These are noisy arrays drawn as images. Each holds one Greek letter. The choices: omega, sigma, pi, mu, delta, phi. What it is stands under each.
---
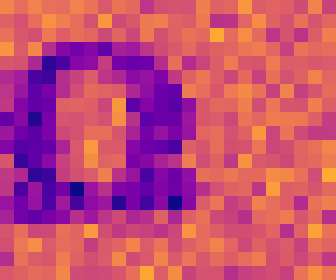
omega
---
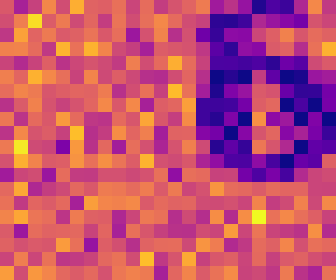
delta
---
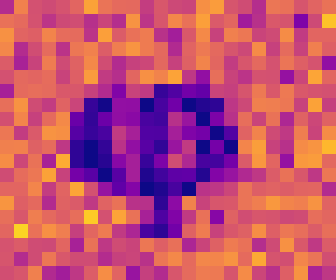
phi
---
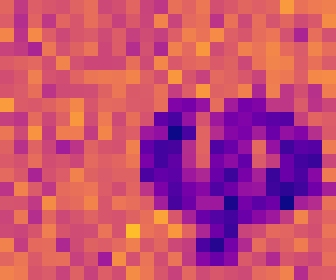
phi
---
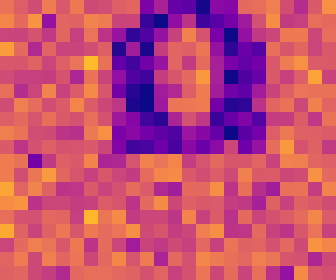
omega
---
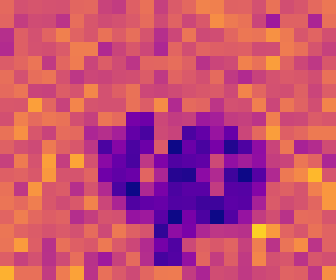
phi
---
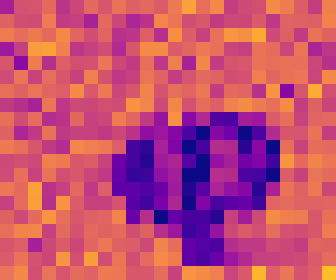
phi
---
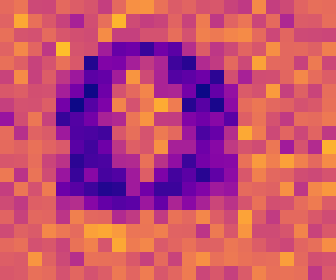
omega
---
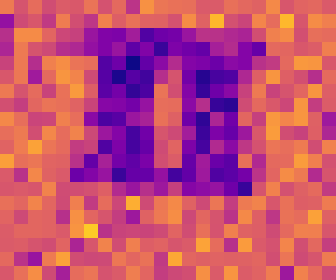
pi
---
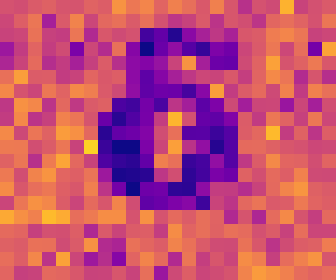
delta
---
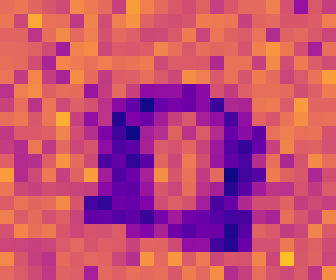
omega
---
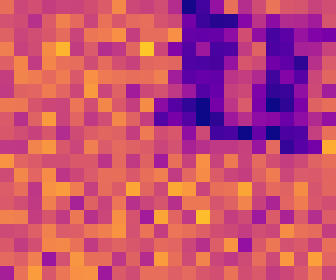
pi
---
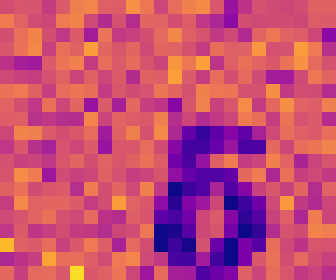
delta
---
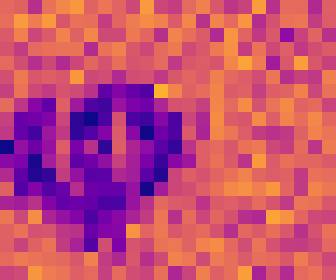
phi
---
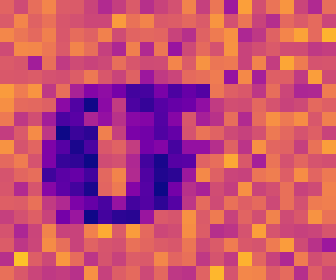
sigma
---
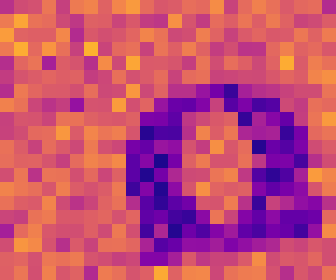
omega
